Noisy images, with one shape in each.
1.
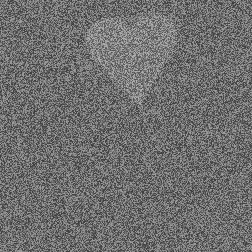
heart
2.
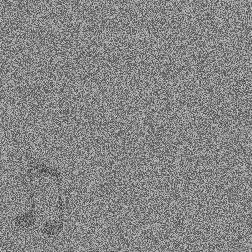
pair of musical notes
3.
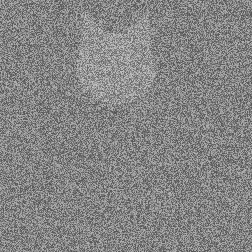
cat's head
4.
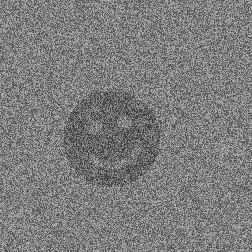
smiling face
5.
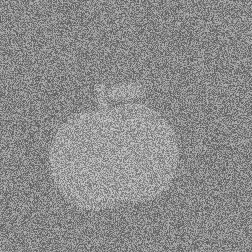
apple
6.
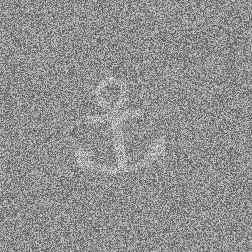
anchor
